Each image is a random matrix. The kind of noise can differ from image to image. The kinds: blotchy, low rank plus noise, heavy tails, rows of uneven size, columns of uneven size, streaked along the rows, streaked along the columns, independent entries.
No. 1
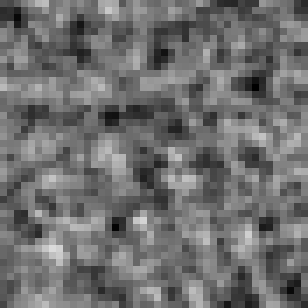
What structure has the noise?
blotchy
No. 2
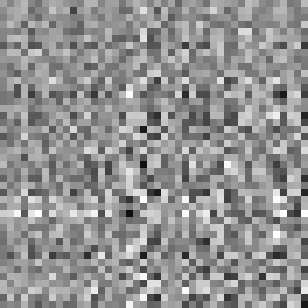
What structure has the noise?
low rank plus noise
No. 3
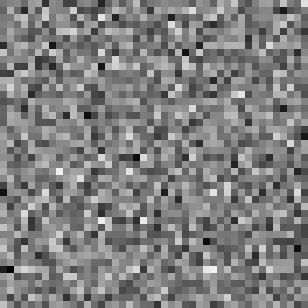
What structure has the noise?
low rank plus noise
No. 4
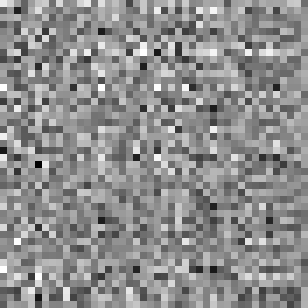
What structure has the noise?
low rank plus noise
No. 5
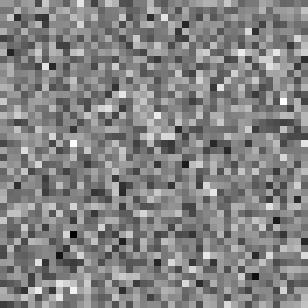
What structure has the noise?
independent entries
